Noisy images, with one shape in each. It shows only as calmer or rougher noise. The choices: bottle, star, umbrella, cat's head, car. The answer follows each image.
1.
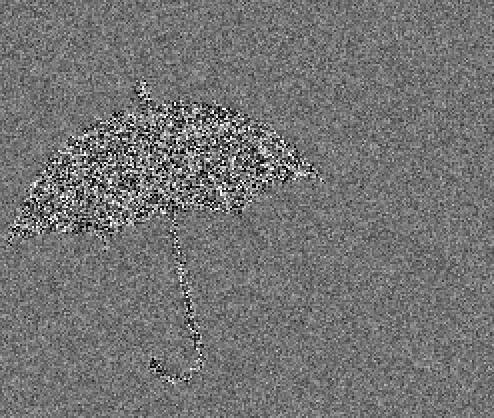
umbrella
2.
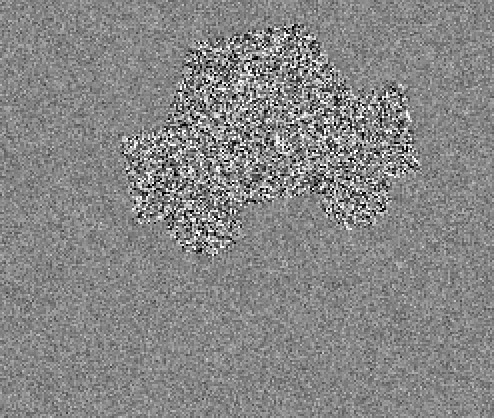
car
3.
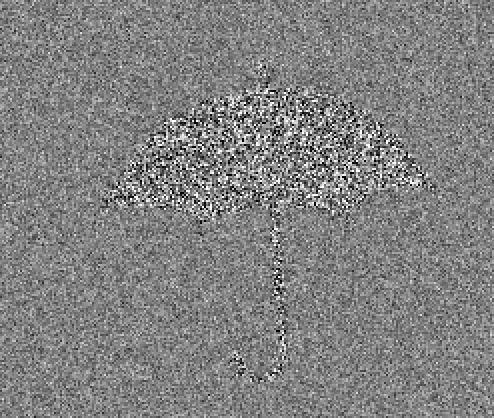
umbrella
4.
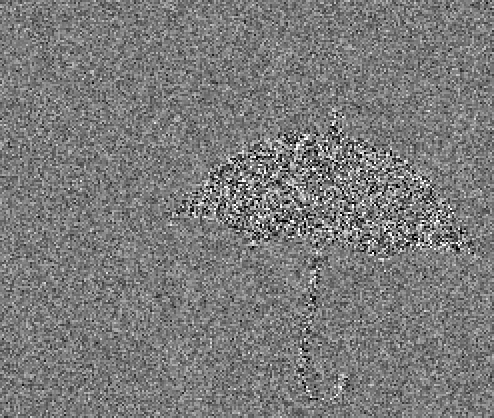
umbrella
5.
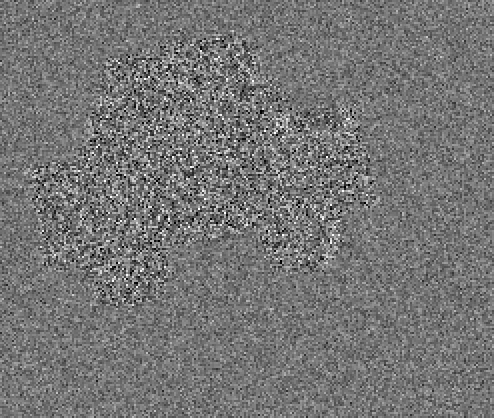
car
